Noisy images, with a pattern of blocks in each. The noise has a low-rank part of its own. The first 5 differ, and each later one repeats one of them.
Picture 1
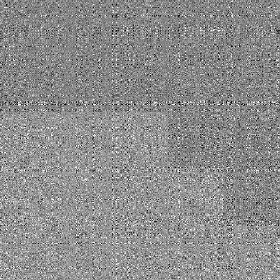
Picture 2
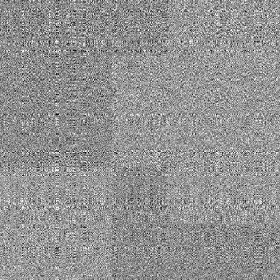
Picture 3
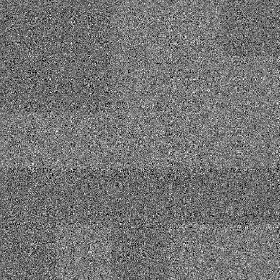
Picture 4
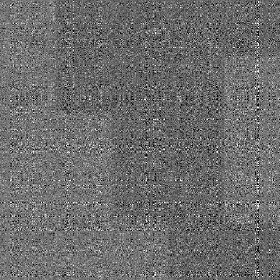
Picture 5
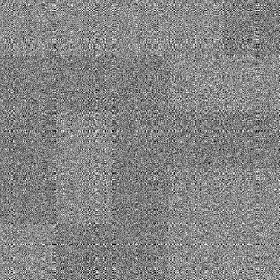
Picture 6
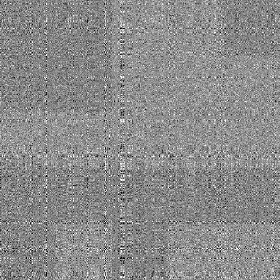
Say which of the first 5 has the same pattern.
3
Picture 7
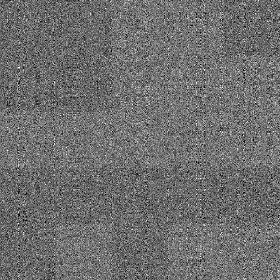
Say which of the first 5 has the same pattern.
3
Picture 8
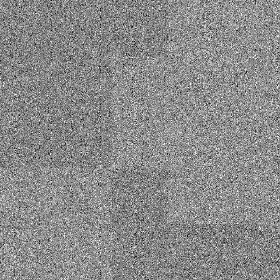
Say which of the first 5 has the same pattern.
2
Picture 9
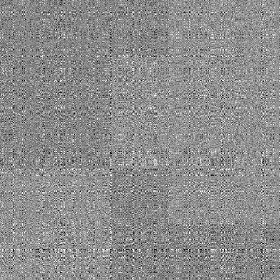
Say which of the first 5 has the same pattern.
2
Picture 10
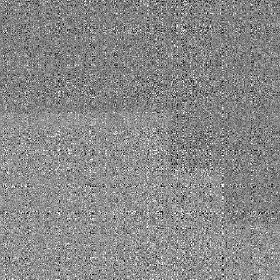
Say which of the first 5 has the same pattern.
1
